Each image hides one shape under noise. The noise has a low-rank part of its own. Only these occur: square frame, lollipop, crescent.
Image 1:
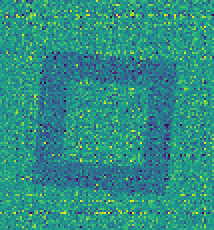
dark square frame
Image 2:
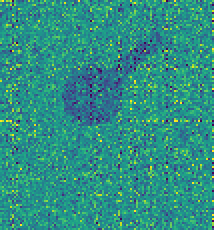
dark lollipop
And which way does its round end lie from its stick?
down and left
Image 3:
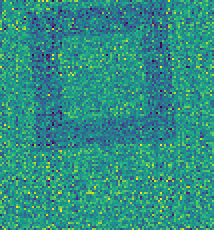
dark square frame
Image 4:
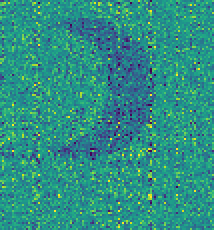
dark crescent
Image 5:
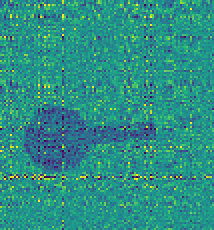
dark lollipop
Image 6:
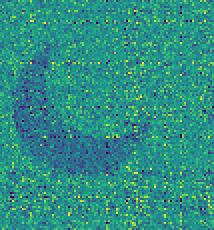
dark crescent
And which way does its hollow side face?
up and right
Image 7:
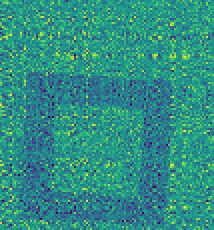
dark square frame
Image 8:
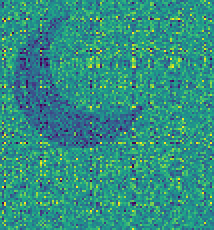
dark crescent
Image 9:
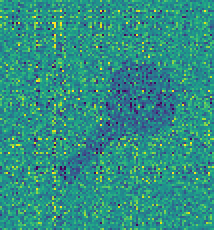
dark lollipop
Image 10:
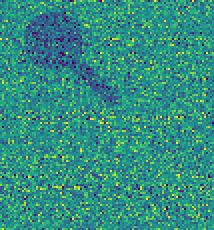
dark lollipop
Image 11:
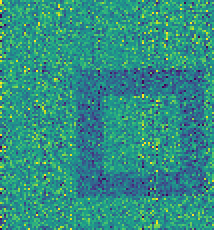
dark square frame
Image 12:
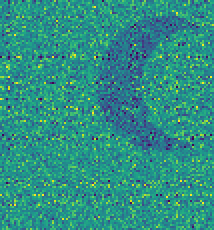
dark crescent
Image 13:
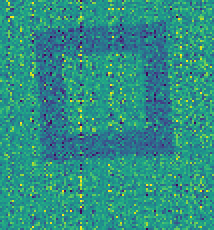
dark square frame
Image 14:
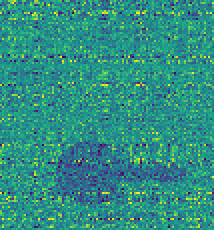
dark lollipop
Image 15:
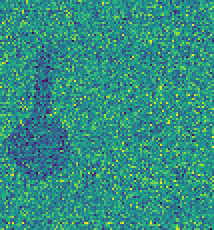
dark lollipop
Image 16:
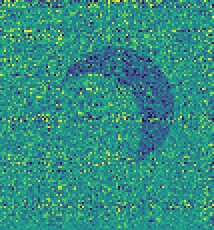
dark crescent
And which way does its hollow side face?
down and left
